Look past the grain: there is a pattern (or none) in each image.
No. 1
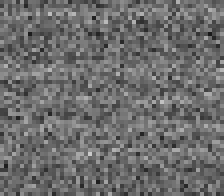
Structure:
bands of rows
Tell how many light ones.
5
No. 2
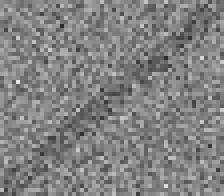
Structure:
a diagonal band
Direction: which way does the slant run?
bottom left to top right
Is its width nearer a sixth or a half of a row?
a sixth
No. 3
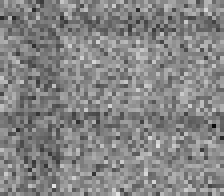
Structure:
bands of rows crossing bands of columns
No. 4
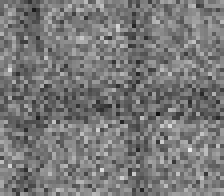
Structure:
bands of rows crossing bands of columns
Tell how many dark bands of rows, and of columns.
1 and 2
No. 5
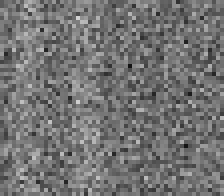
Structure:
bands of columns
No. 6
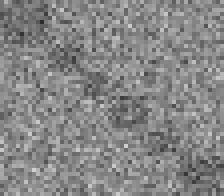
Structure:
blocks along the diagonal
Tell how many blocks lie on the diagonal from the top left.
6
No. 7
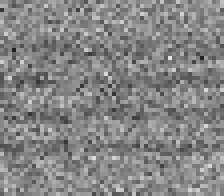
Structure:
bands of rows
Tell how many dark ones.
4
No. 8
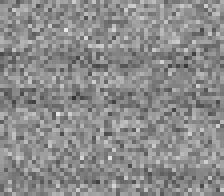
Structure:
bands of rows
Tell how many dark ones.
3
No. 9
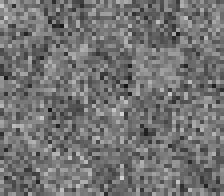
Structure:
a checkerboard
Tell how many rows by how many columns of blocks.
4 by 5
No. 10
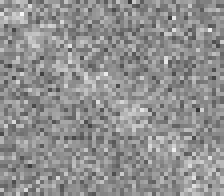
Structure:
blocks along the diagonal
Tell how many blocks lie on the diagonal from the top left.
7
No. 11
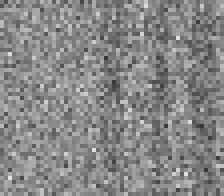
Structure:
bands of columns
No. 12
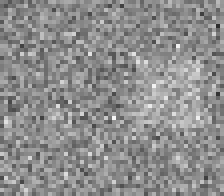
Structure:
one block
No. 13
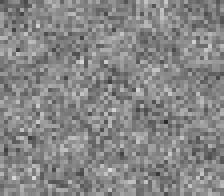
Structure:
a checkerboard
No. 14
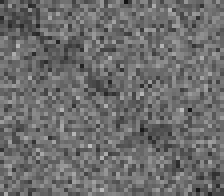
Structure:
blocks along the diagonal
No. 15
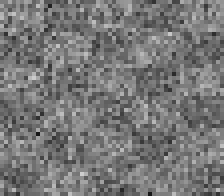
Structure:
a checkerboard
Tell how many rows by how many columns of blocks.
6 by 5
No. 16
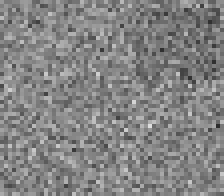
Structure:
one block
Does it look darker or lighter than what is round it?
darker
